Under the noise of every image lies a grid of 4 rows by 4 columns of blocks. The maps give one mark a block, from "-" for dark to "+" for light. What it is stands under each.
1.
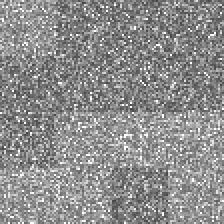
+ - - -
- - - -
- + + +
+ + - +
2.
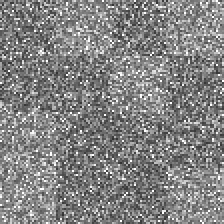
- + - +
- - + -
+ - - -
+ - - +
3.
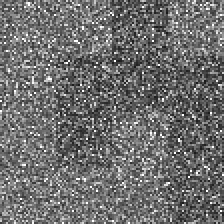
+ + - +
+ - - -
+ - + -
+ + + -
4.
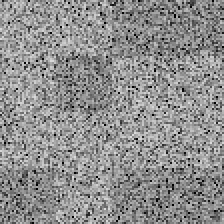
+ + - -
+ - + +
+ + + +
- + - -
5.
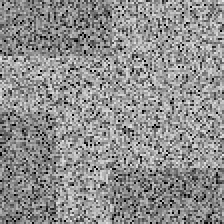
- - + +
+ + + +
- + + +
- + - -
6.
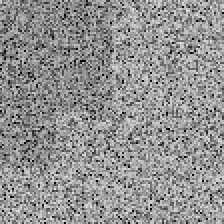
- - + +
- - + +
- + + +
+ + + +
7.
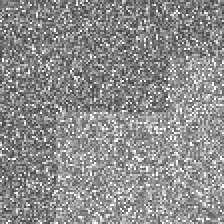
- - - -
- - - +
- + + +
- + + +
